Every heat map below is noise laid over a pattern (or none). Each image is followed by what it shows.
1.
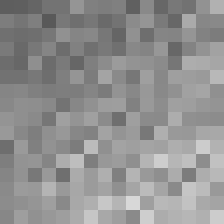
a smooth slope
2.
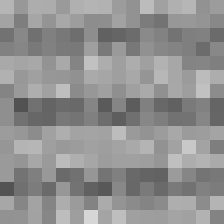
horizontal stripes
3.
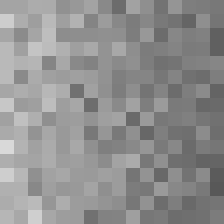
a smooth slope
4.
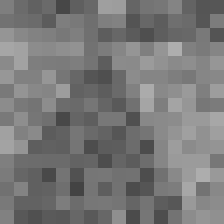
spokes from one point
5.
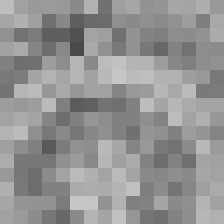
rings round one point
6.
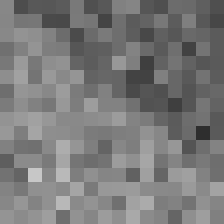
a sharp edge
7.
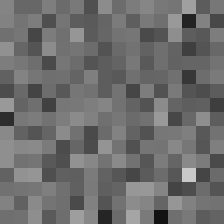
only noise
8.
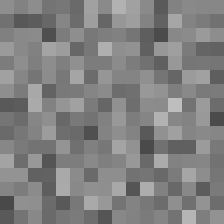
only noise
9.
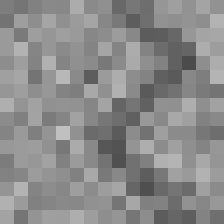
a wavy band
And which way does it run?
top to bottom
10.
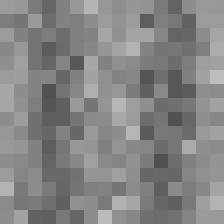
vertical stripes
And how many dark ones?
2
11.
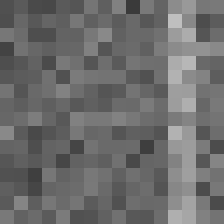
one vertical stripe
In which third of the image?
right
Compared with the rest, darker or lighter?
lighter
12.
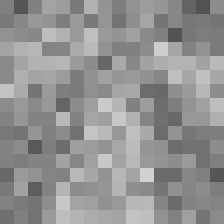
spokes from one point
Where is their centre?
top middle
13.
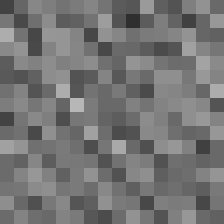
diagonal stripes
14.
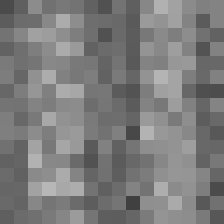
vertical stripes
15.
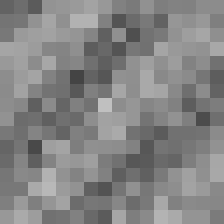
diagonal stripes
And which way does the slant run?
bottom left to top right
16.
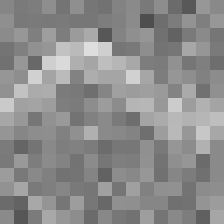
a wavy band
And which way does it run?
left to right
